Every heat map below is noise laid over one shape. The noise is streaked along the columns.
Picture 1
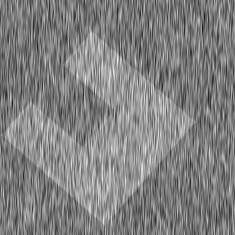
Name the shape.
square with a notch
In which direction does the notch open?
up and left
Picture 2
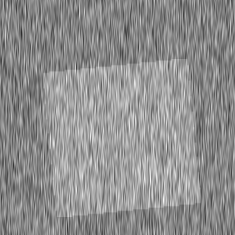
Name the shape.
square
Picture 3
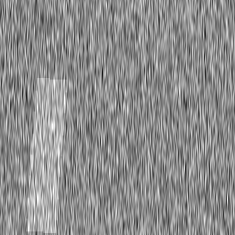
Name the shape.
bar
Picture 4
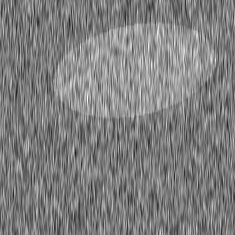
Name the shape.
ellipse
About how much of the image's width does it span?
two thirds
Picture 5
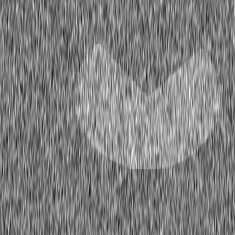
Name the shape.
disc with a wedge cut out
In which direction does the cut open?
up
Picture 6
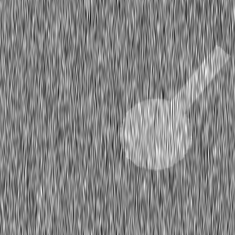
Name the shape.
lollipop
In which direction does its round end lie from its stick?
down and left
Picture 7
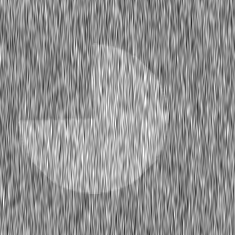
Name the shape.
disc with a wedge cut out
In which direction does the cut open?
up and left
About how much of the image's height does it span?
two thirds
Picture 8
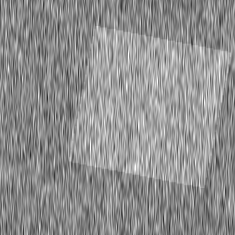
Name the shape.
square
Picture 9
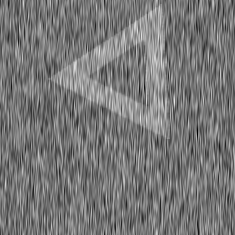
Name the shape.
triangle frame
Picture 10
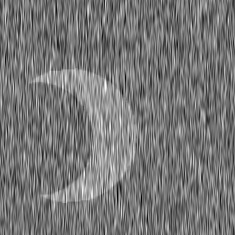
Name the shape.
crescent
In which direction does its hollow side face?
left
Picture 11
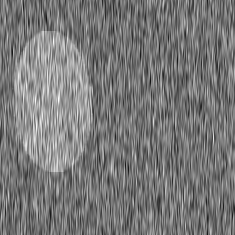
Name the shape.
ellipse
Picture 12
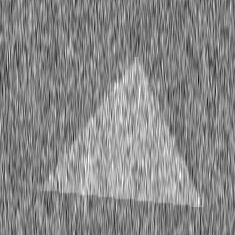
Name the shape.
triangle
